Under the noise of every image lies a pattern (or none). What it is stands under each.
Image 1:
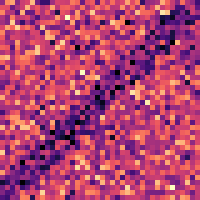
a diagonal band
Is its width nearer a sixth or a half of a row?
a sixth
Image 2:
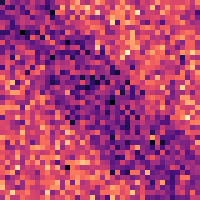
a diagonal band
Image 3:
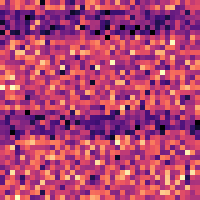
bands of rows
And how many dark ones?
2
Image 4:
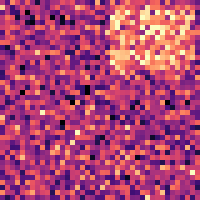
one block
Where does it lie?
top right
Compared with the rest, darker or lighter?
lighter
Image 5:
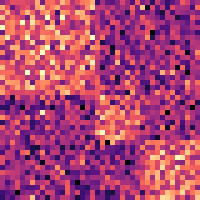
blocks along the diagonal
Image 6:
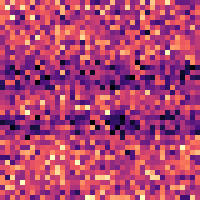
bands of rows
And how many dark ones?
2
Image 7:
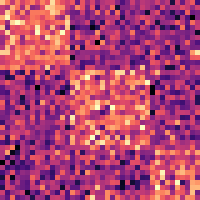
blocks along the diagonal
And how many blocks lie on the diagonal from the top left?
3
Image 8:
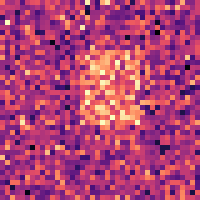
one block
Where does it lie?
centre
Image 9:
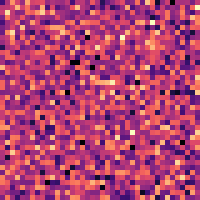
only noise
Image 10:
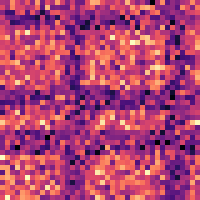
bands of rows crossing bands of columns
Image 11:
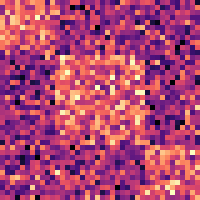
blocks along the diagonal
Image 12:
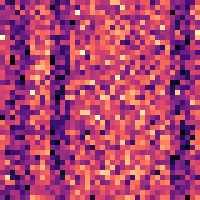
bands of columns
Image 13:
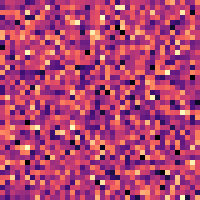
only noise
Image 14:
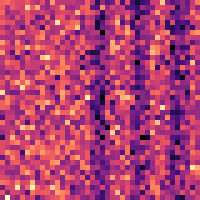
bands of columns
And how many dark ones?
3
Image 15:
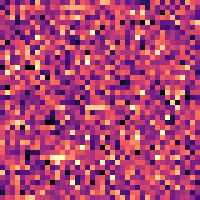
only noise
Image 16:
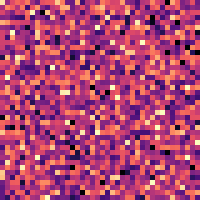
only noise
